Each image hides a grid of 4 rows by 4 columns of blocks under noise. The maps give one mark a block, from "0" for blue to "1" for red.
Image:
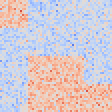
1 0 0 0
0 0 0 0
0 1 1 0
0 1 1 1
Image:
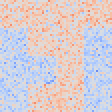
1 1 1 1
0 1 1 0
0 0 1 0
0 1 1 0
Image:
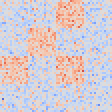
0 0 1 0
0 1 0 0
1 0 1 0
0 0 0 0
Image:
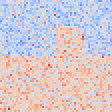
0 0 0 0
0 0 1 0
1 1 1 1
1 1 1 1
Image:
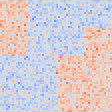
1 0 0 0
1 0 0 1
0 0 1 1
0 0 1 1
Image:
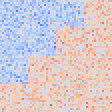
0 0 0 1
0 0 1 1
0 1 1 1
1 1 1 1
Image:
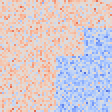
1 1 1 1
1 1 1 0
1 1 0 0
1 1 0 0
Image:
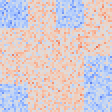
0 1 0 1
1 1 1 1
1 1 1 0
0 1 1 0
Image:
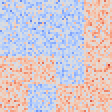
0 0 0 1
0 0 0 1
1 1 0 1
1 0 1 1
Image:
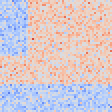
0 1 1 1
0 1 1 1
1 1 1 1
0 0 0 0
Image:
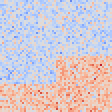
0 0 0 0
0 0 0 0
0 0 1 1
1 1 1 1
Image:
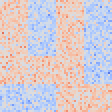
1 0 1 0
1 0 1 0
1 1 1 0
0 0 1 1
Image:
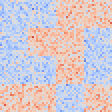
0 0 1 1
0 1 1 0
0 0 1 0
1 1 0 1
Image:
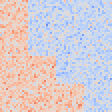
1 0 0 0
1 0 0 0
1 1 0 0
1 1 1 0
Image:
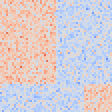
1 1 0 0
1 1 0 0
1 1 0 0
0 0 0 1
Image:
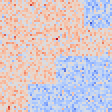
1 1 1 0
1 1 1 1
1 1 0 0
1 0 0 0
